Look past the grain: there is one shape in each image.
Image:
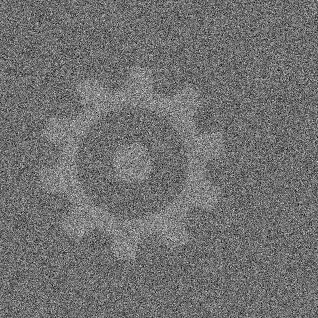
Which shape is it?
gear
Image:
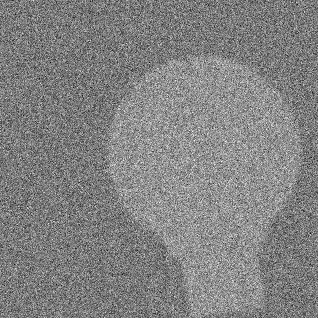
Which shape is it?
light bulb
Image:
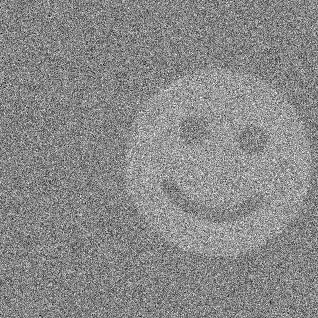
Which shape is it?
smiling face
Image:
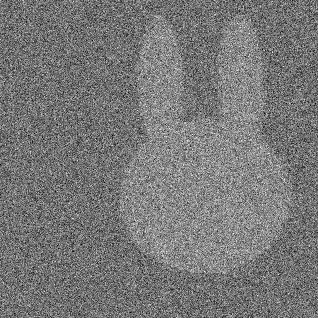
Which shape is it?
rabbit's head
